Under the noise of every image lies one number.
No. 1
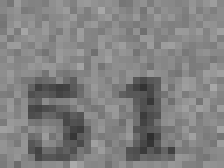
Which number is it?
51
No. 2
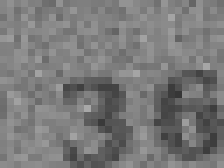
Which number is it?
36
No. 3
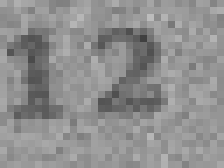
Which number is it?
12
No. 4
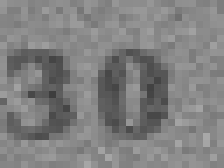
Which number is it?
30
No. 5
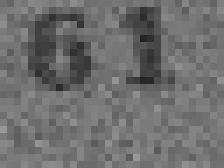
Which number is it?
61
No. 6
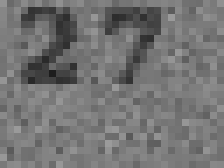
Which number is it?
27
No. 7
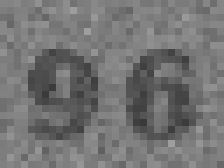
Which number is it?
96
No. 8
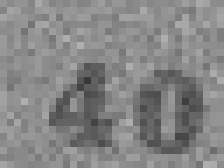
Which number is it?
40
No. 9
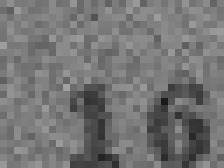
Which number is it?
16
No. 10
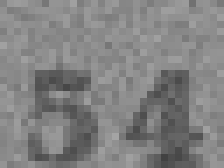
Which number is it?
54
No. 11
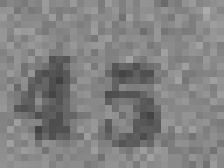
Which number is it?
45
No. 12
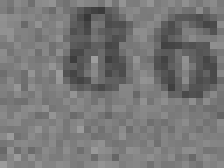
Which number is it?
86
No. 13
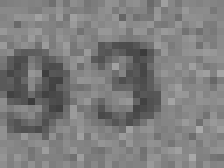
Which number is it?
93
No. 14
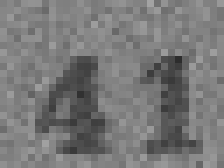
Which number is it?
41
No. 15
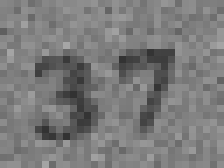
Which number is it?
37
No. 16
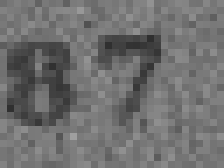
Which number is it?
87
